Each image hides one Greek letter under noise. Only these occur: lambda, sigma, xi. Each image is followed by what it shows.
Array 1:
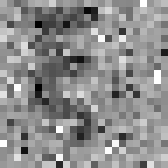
xi
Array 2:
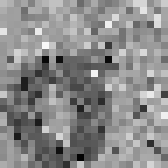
sigma
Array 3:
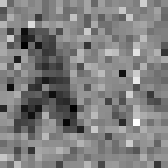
lambda
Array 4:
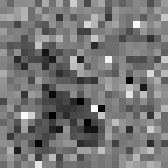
lambda
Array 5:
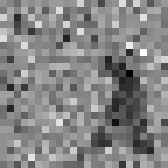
lambda
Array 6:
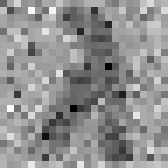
lambda
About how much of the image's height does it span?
nearly all
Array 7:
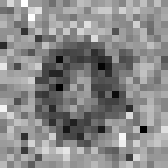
sigma
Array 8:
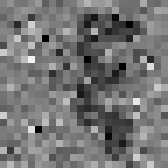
xi
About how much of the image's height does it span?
nearly all
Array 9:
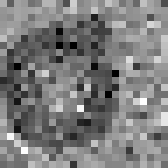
sigma
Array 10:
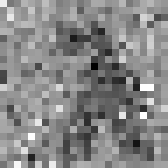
lambda
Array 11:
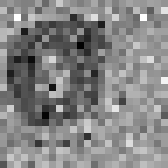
sigma
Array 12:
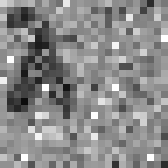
lambda
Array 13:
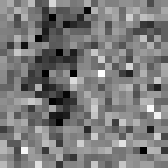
xi
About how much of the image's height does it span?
two thirds
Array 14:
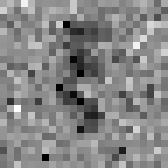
xi
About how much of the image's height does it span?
two thirds
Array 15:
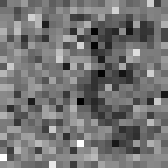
xi
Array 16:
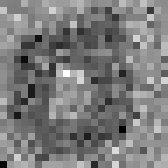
sigma
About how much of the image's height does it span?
nearly all
